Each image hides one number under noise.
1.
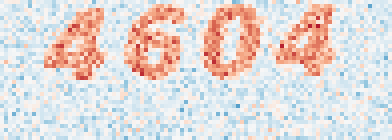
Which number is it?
4604
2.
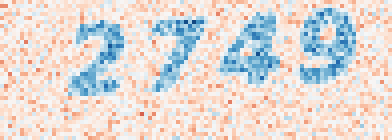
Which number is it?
2749
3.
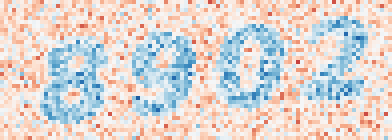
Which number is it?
8902
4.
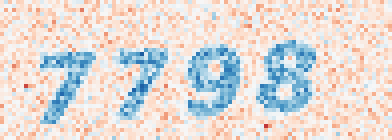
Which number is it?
7798
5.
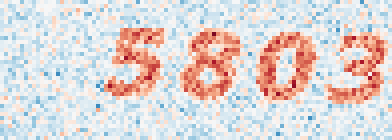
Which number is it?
5803
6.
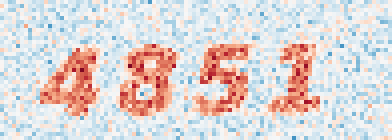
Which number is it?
4851
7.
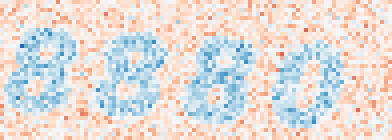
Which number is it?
8880
